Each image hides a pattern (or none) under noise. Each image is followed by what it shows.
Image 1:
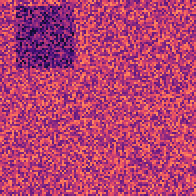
one block
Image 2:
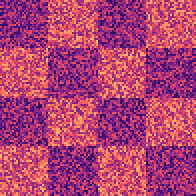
a checkerboard
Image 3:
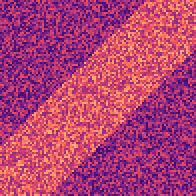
a diagonal band
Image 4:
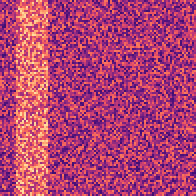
one band of columns
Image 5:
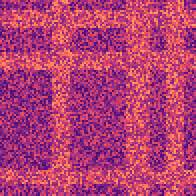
bands of rows crossing bands of columns
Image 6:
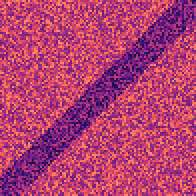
a diagonal band
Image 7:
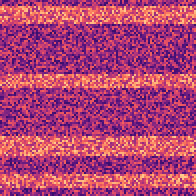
bands of rows
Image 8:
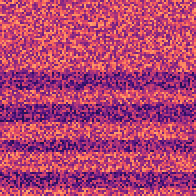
bands of rows
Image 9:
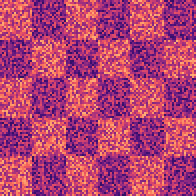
a checkerboard
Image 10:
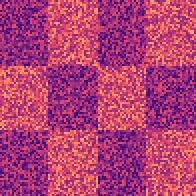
a checkerboard
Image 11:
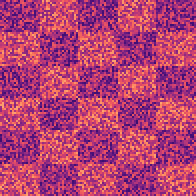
a checkerboard
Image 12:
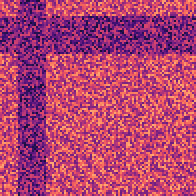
bands of rows crossing bands of columns
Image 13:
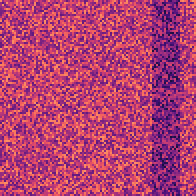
one band of columns
